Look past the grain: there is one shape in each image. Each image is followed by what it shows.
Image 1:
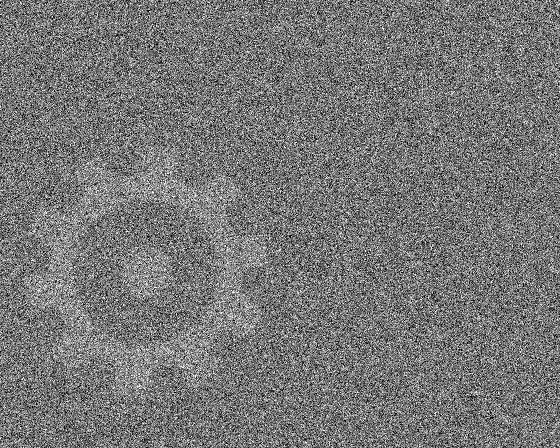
light gear
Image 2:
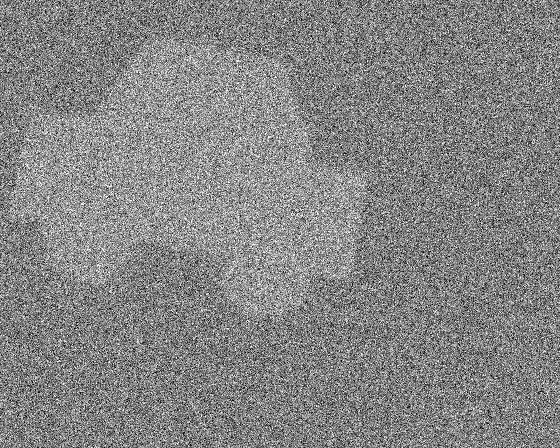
light car
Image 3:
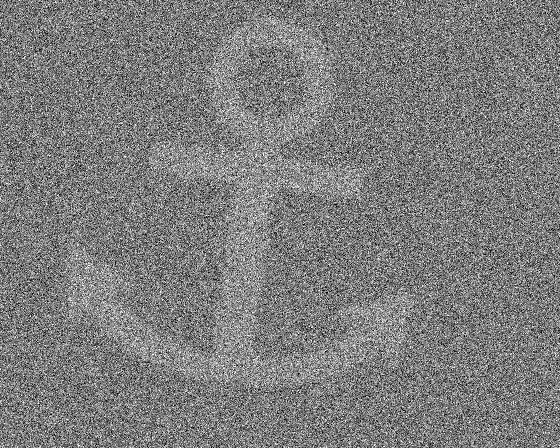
light anchor
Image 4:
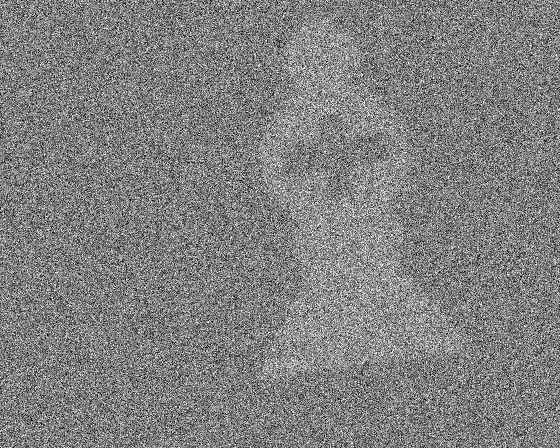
light chess bishop
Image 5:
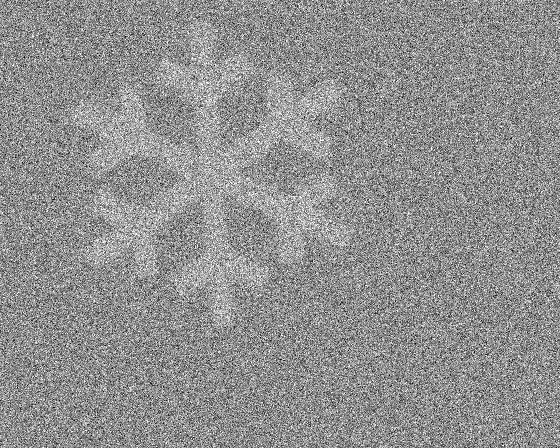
light snowflake
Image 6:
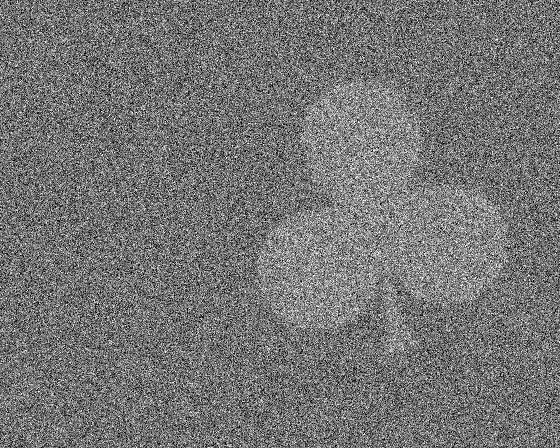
light club
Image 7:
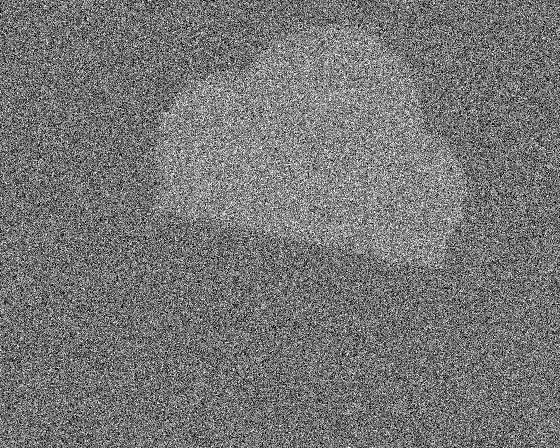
light cloud
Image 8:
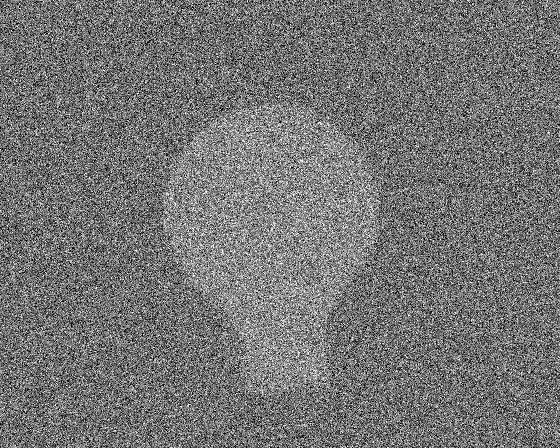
light light bulb
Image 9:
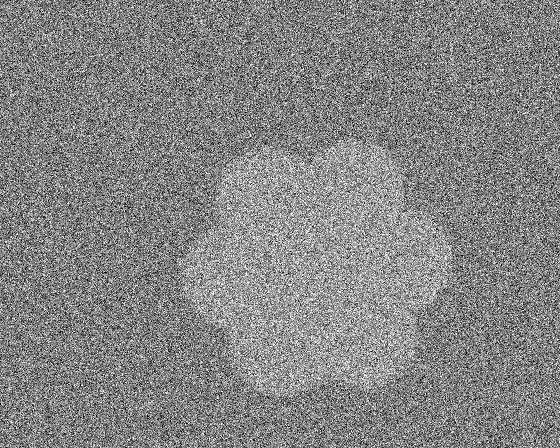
light flower
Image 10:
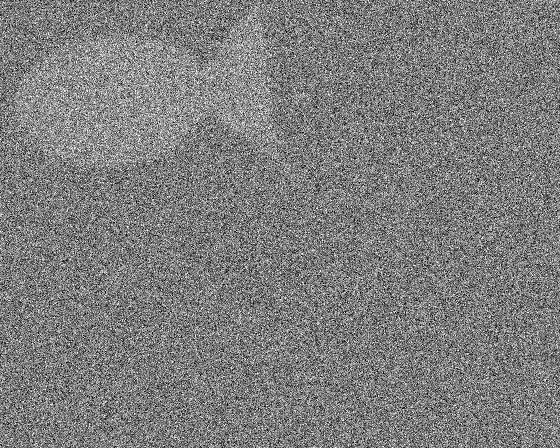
light fish
